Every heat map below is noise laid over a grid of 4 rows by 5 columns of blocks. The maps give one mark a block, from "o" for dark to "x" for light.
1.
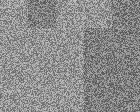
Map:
xoxxo
xxxoo
xxxoo
xxxoo
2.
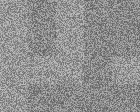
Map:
xoxoo
xoxoo
xxxox
xoooo
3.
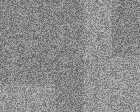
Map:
oooxo
oooxo
oooxx
xxoxx
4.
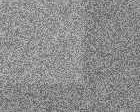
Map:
xxxoo
xxxoo
xxxoo
ooooo
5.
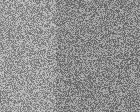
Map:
xxooo
xxooo
xxooo
xxooo
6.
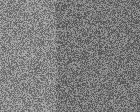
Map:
xxooo
xxooo
xxooo
xxooo
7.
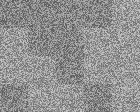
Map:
oooox
xooxx
xxoxx
oxxox
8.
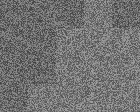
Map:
oooxo
ooxxx
ooxxx
oxxxx
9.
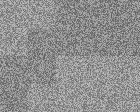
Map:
xxooo
xoooo
ooxxx
oxxxx
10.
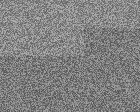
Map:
xxxxx
xxxoo
ooooo
ooooo
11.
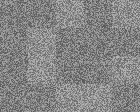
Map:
ooxox
oxooo
oxoox
ooxxo
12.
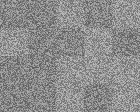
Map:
ooxox
xooxo
ooxxx
ooxox
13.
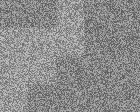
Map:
ooxoo
xxxoo
xxooo
xoooo
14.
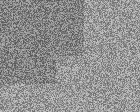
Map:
oooxx
oooxx
ooxxx
xxxxx
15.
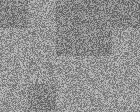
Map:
oxooo
xxoox
xxxxx
xoxxx
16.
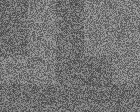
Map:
oxoxx
oxoxx
xxoox
ooooo
